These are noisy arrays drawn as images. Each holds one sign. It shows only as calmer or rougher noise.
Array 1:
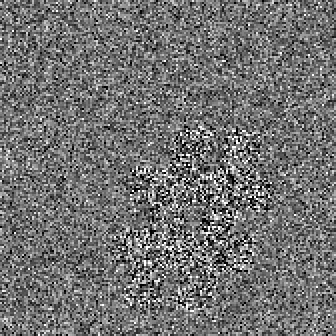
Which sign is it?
hash sign
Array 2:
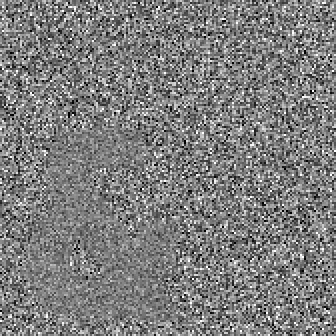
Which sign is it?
ampersand
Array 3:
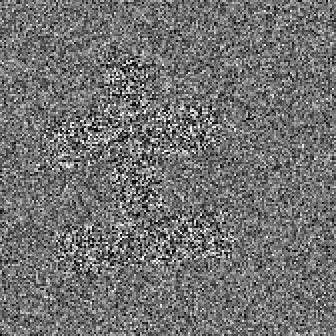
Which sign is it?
plus-minus sign
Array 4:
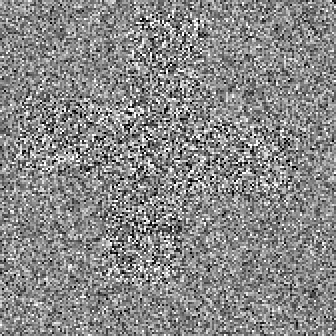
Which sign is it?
plus sign
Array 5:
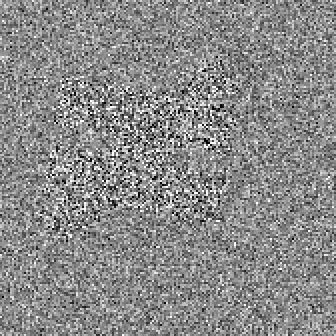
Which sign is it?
not-equal sign
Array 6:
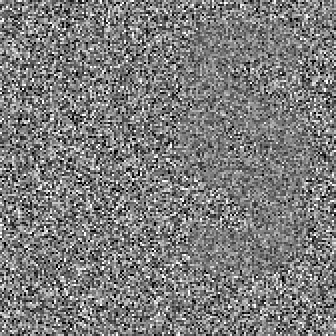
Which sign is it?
section sign
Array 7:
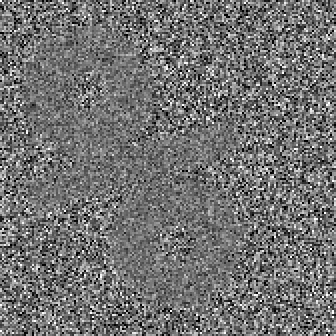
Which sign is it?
percent sign
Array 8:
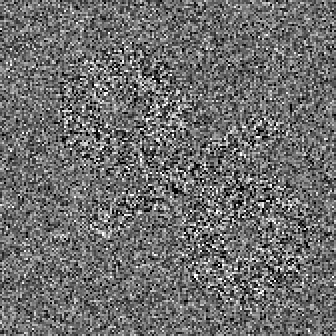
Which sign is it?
percent sign
